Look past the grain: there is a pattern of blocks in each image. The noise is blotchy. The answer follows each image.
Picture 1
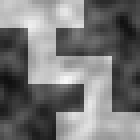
the same after a half turn
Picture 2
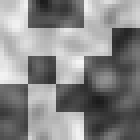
no symmetry
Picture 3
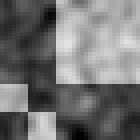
mirrored about the diagonal from the bottom left
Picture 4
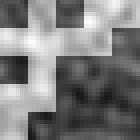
mirrored about the diagonal from the top left
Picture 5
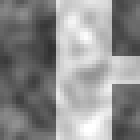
top and bottom mirror each other
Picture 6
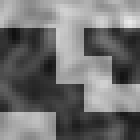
no symmetry
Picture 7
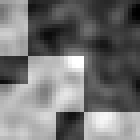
mirrored about the diagonal from the bottom left
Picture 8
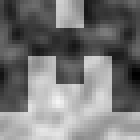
left and right mirror each other
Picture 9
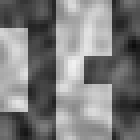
top and bottom mirror each other
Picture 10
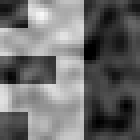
top and bottom mirror each other
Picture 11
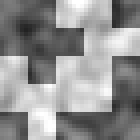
mirrored about the diagonal from the top left
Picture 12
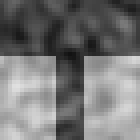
left and right mirror each other
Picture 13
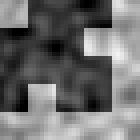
mirrored about the diagonal from the top left
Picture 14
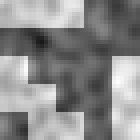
mirrored about the diagonal from the bottom left
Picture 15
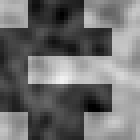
top and bottom mirror each other
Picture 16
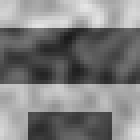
left and right mirror each other
